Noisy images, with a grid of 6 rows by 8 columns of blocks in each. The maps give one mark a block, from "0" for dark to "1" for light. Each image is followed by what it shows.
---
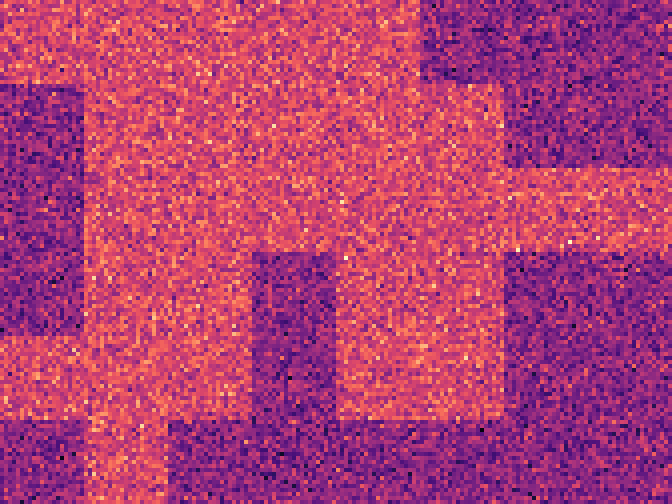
1 1 1 1 1 0 0 0
0 1 1 1 1 1 0 0
0 1 1 1 1 1 1 1
0 1 1 0 1 1 0 0
1 1 1 0 1 1 0 0
0 1 0 0 0 0 0 0
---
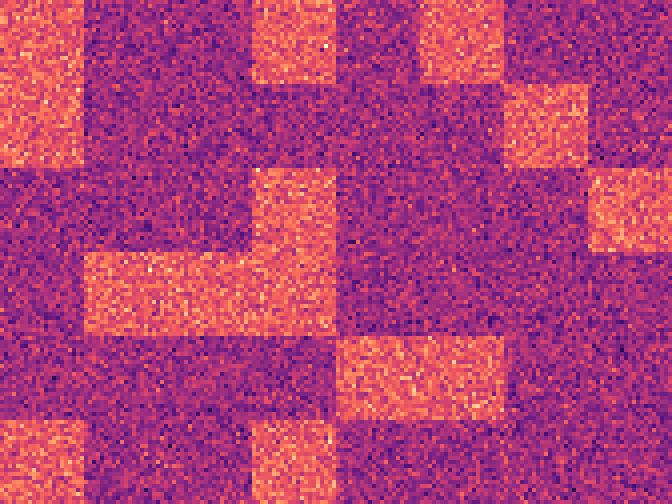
1 0 0 1 0 1 0 0
1 0 0 0 0 0 1 0
0 0 0 1 0 0 0 1
0 1 1 1 0 0 0 0
0 0 0 0 1 1 0 0
1 0 0 1 0 0 0 0
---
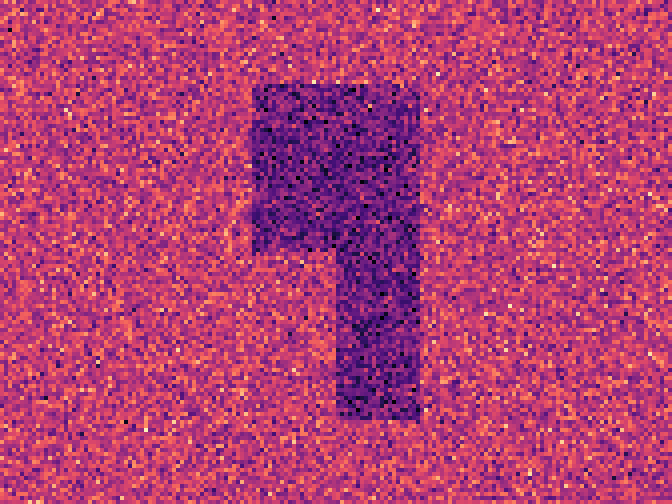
1 1 1 1 1 1 1 1
1 1 1 0 0 1 1 1
1 1 1 0 0 1 1 1
1 1 1 1 0 1 1 1
1 1 1 1 0 1 1 1
1 1 1 1 1 1 1 1
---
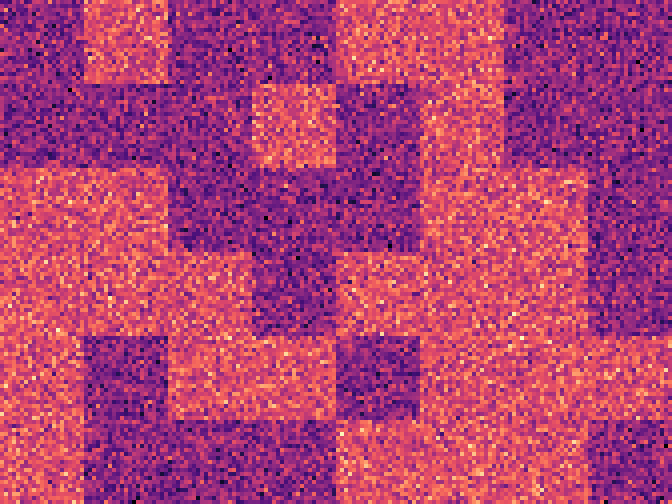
0 1 0 0 1 1 0 0
0 0 0 1 0 1 0 0
1 1 0 0 0 1 1 0
1 1 1 0 1 1 1 0
1 0 1 1 0 1 1 1
1 0 0 0 1 1 1 0
